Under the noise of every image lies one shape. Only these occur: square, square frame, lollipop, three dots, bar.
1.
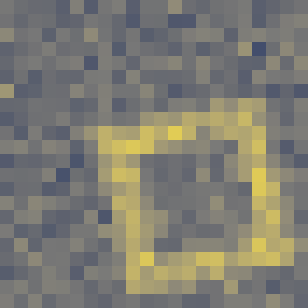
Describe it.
light square frame
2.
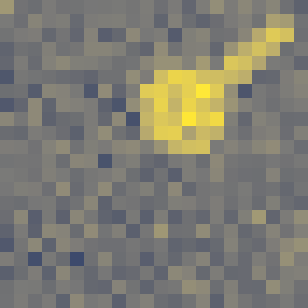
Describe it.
light lollipop
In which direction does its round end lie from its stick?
down and left
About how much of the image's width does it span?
half
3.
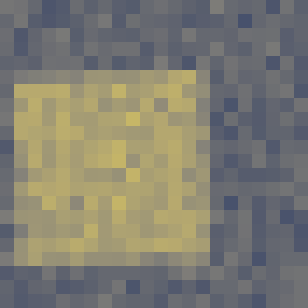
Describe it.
light square
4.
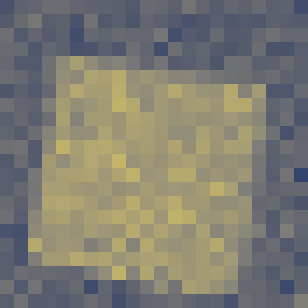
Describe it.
light square
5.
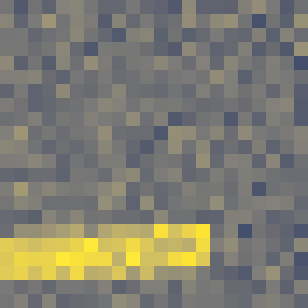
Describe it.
light bar
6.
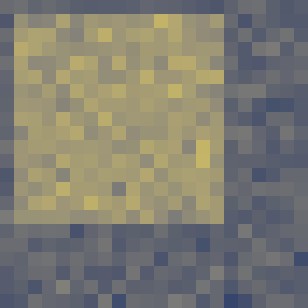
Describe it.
light square
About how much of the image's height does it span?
two thirds
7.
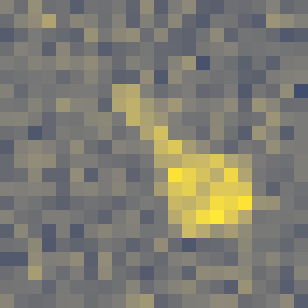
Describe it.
light lollipop
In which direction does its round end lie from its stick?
down and right
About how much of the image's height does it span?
half
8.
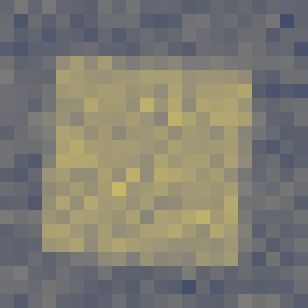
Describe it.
light square
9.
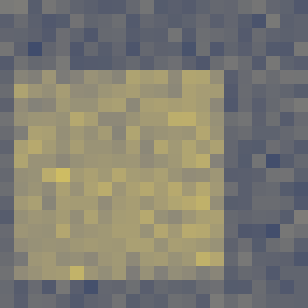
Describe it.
light square
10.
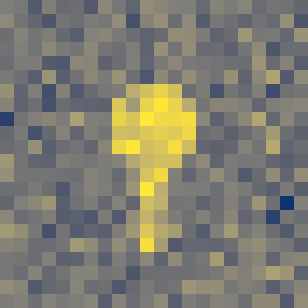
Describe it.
light lollipop
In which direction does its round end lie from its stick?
up
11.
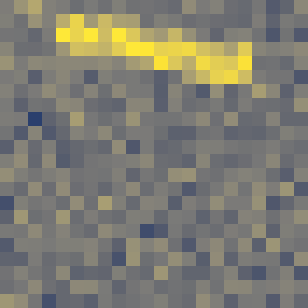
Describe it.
light bar
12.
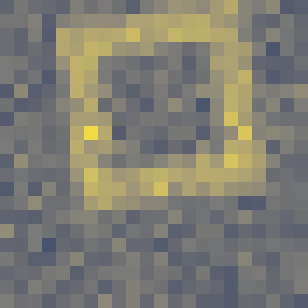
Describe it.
light square frame
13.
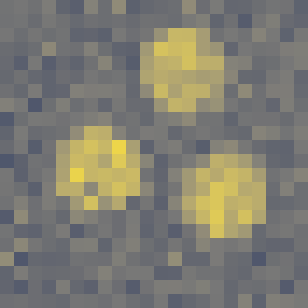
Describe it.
light three dots
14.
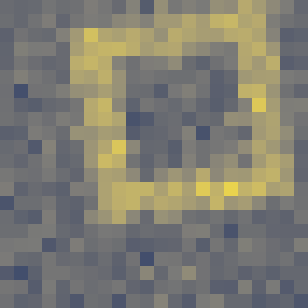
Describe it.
light square frame
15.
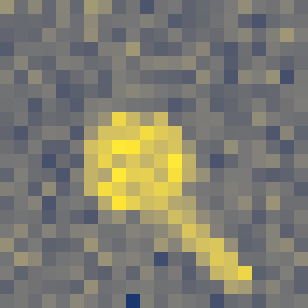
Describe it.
light lollipop
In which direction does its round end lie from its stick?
up and left
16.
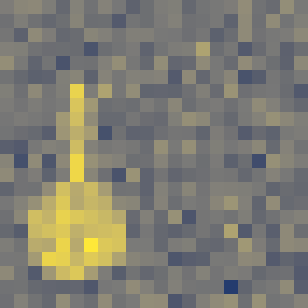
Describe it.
light lollipop
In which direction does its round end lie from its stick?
down
